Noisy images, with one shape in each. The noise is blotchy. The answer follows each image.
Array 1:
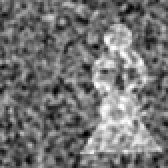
chess bishop
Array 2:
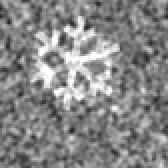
snowflake
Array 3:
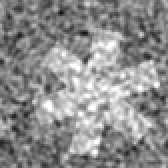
asterisk
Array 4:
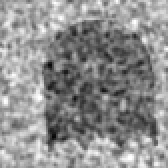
ghost
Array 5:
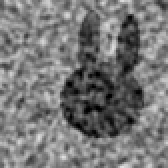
rabbit's head
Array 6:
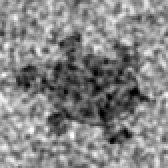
turtle
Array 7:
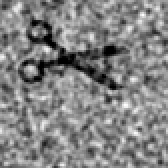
pair of scissors
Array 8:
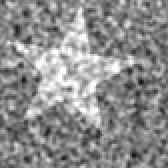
star
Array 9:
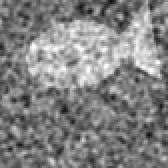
fish
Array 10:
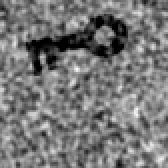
key
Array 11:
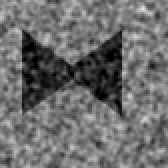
bow tie
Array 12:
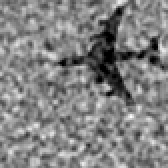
airplane
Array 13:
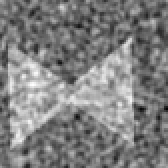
bow tie
